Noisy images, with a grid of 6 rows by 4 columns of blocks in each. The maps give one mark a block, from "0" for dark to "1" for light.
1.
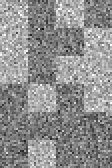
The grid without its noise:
1010
1001
1011
0101
0000
0100
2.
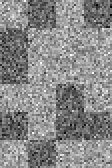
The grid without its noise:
1010
0111
0111
1101
0100
1011
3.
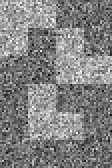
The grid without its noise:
1100
1010
0011
0100
0110
0000
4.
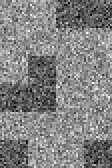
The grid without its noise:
1100
1111
1011
0011
1111
0110
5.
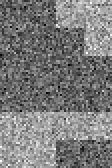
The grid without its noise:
0011
0001
0000
0000
1111
1100
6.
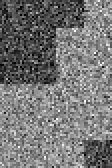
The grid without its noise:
0001
0011
0011
1111
1111
1110
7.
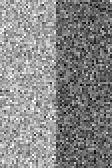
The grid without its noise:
1100
1100
1100
1100
1100
1100
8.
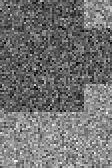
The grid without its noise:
0001
0000
0000
0001
1111
1111
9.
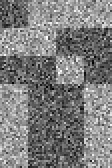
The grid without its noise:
0111
1100
0010
1001
1001
1001
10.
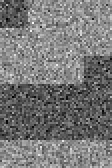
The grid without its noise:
0111
1111
1110
0000
0000
1111
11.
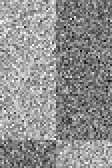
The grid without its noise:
1100
1100
1100
1100
1100
0011
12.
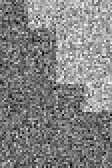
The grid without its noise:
0111
0011
0011
0001
0000
0000
